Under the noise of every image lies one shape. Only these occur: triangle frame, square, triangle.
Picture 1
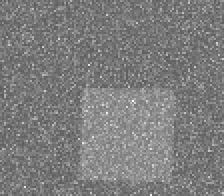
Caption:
light square
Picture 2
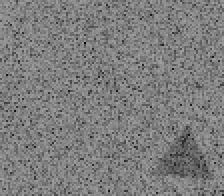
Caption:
dark triangle, bottom right
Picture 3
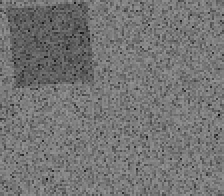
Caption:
dark square, top left
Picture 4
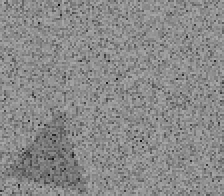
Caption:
dark triangle, bottom left
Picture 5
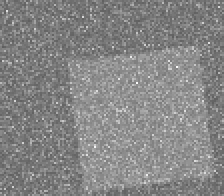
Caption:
light square
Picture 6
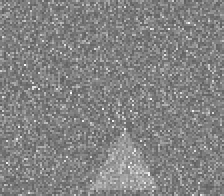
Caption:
light triangle, bottom middle
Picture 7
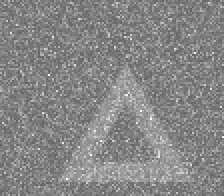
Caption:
light triangle frame
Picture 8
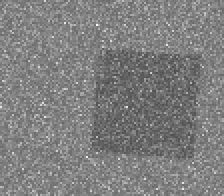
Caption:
dark square
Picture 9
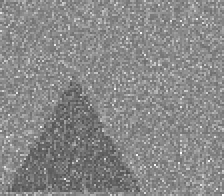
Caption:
dark triangle
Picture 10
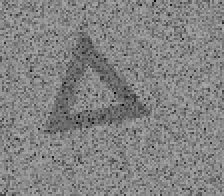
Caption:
dark triangle frame
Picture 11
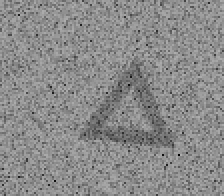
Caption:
dark triangle frame
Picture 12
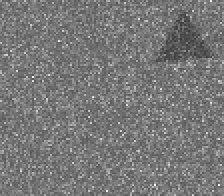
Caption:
dark triangle, top right
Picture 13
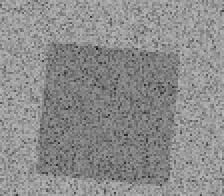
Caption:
dark square
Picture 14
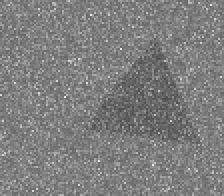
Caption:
dark triangle
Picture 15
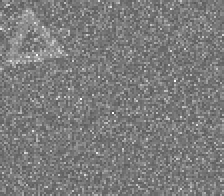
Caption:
light triangle frame, top left
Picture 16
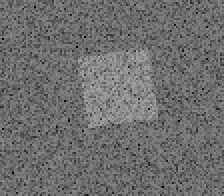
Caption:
light square, centre
